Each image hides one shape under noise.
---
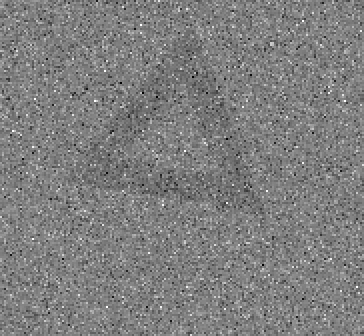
triangle frame
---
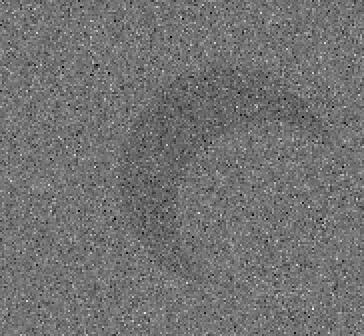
crescent
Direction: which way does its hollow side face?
down and right
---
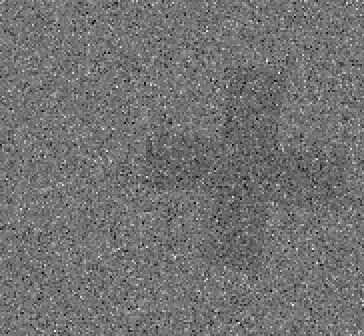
cross
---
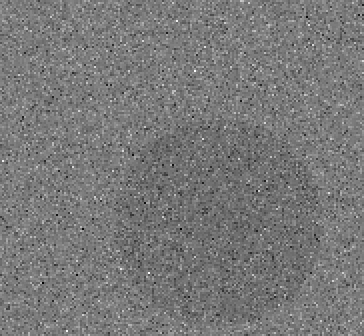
disc
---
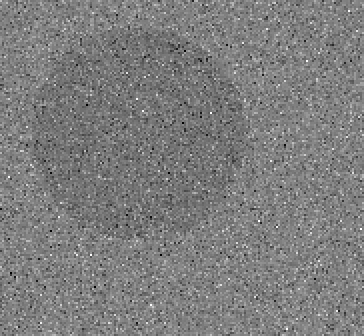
disc
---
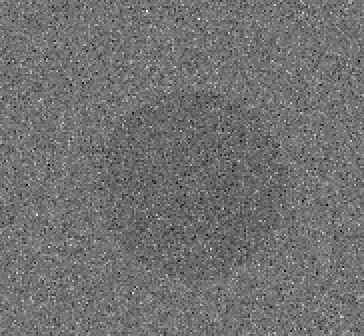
disc
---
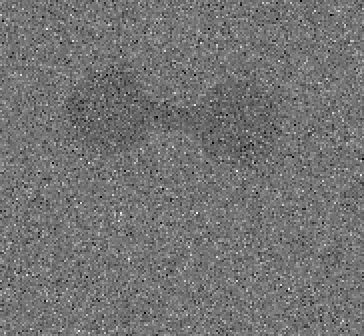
dumbbell
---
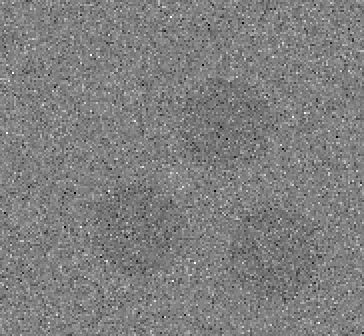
three dots
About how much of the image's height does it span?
two thirds
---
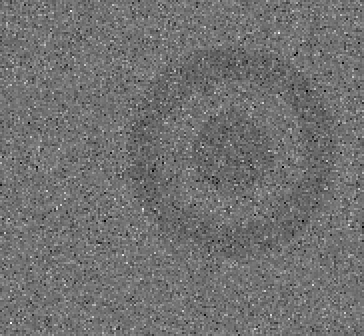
bullseye
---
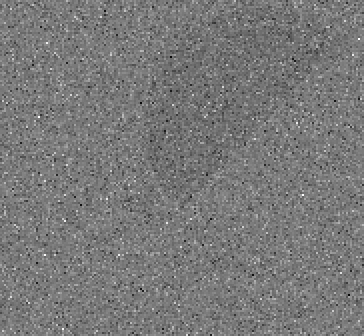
half disc
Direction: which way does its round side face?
up and left
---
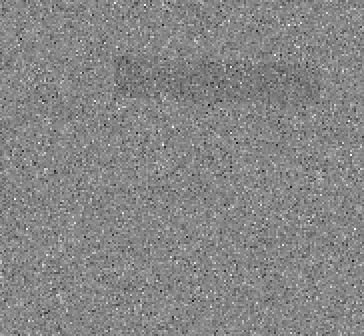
bar
